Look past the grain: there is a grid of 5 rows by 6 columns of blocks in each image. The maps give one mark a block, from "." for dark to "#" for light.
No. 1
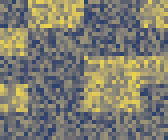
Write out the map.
.##..#
#.....
...###
#..##.
......
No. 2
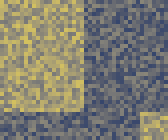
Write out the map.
###...
###...
###...
###...
.....#
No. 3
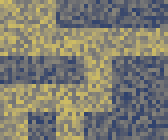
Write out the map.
##....
######
...#..
####..
#.#...
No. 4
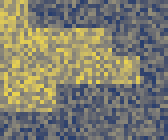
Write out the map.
#.....
####..
#####.
##....
......
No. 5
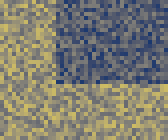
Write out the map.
##....
##....
##....
######
######
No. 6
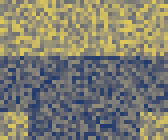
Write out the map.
######
######
......
......
#....#
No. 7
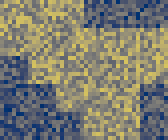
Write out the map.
###...
######
.#####
..###.
...##.
